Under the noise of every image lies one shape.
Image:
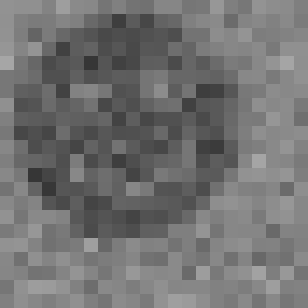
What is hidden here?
dark smiling face
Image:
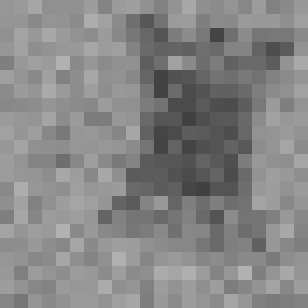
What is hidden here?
dark chess rook
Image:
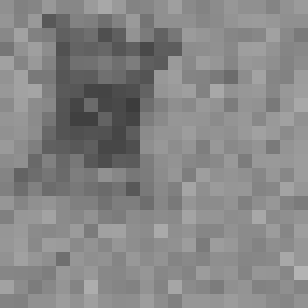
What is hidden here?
dark chess rook
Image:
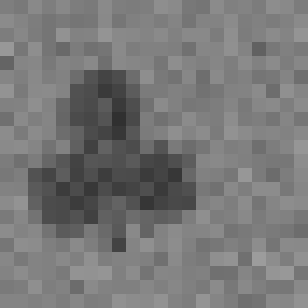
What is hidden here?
dark club
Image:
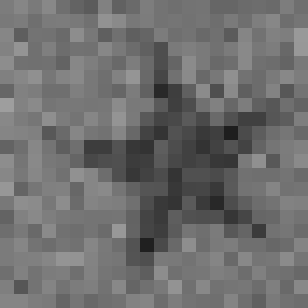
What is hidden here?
dark star
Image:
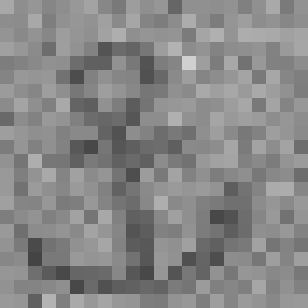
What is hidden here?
dark anchor
